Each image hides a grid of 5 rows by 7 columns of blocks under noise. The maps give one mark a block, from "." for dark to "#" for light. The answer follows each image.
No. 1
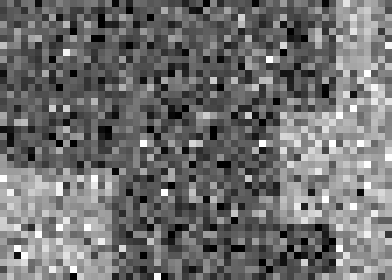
. . . . . . #
. . . . . . #
. . . . . # #
# # . . . # #
# # . . . . #
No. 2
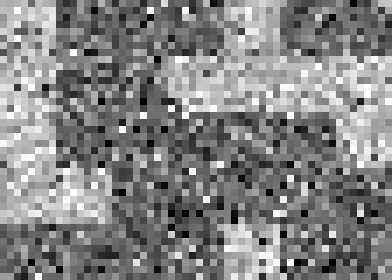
# . . . # . .
# . . # # # #
# . . . . . #
# # . . . . .
. . . . # . .
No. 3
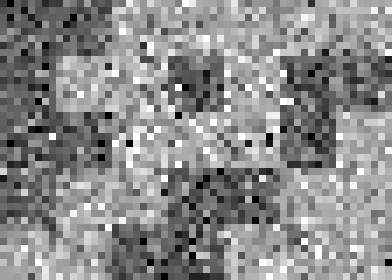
. . # # # # #
. # # . # . .
. . # # # . #
. # # . . # #
# # . . # # #
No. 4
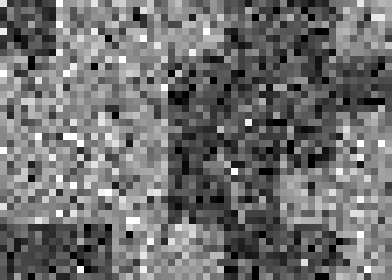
. # # # . . #
# # # . . . .
# # # . . . #
# # # . . # #
. . # # . . #
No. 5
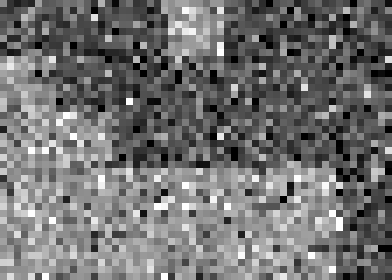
. . . # . . .
# . . . . . .
# # . . . . .
# # # # # # .
# # # # # # .
